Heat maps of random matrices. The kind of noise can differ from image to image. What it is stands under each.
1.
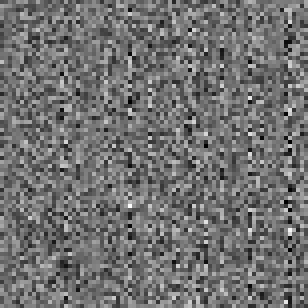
columns of uneven size
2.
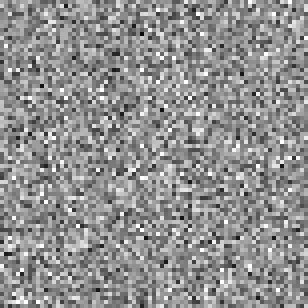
independent entries
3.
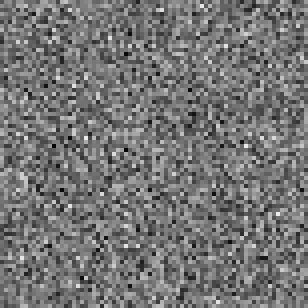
independent entries
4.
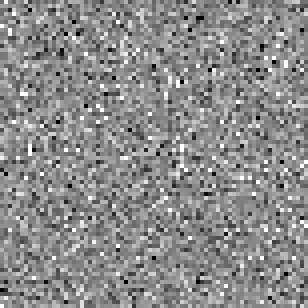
heavy tails
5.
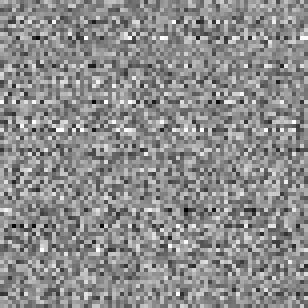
rows of uneven size
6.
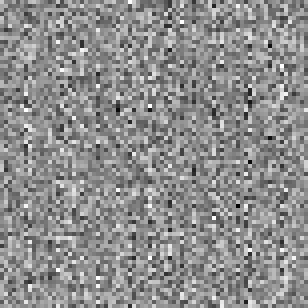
columns of uneven size
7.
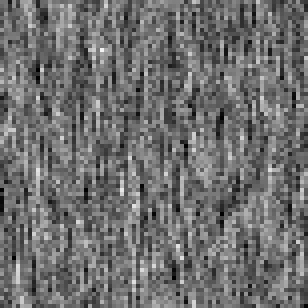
streaked along the columns
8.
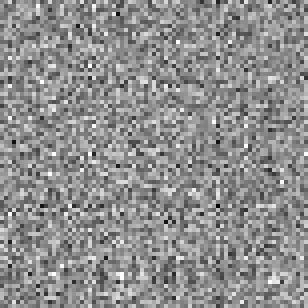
low rank plus noise
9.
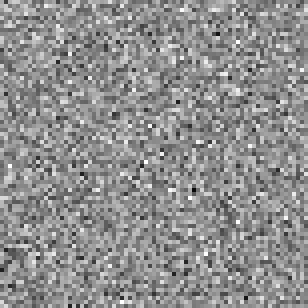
independent entries
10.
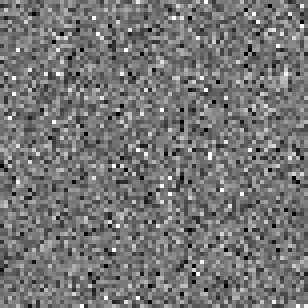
heavy tails
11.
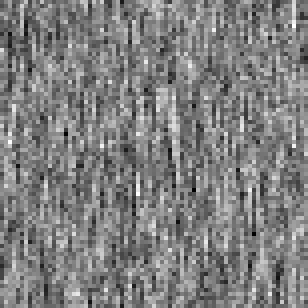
streaked along the columns
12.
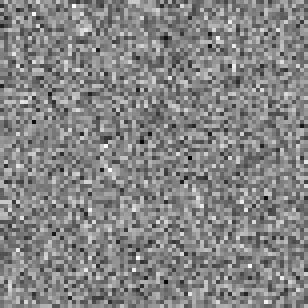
independent entries
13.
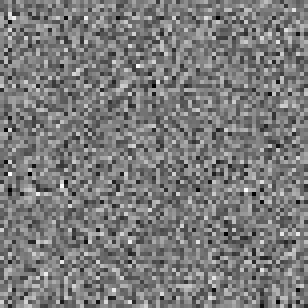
low rank plus noise
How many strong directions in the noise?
five to eight
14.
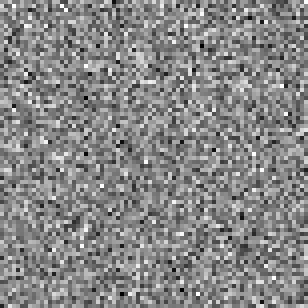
independent entries
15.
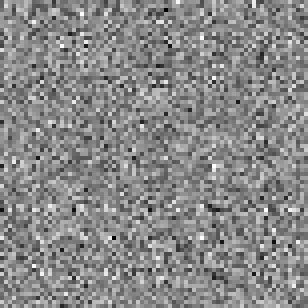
low rank plus noise
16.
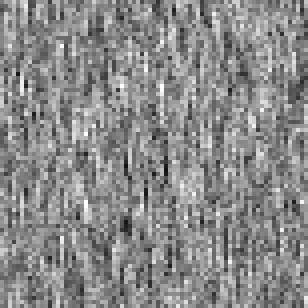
streaked along the columns
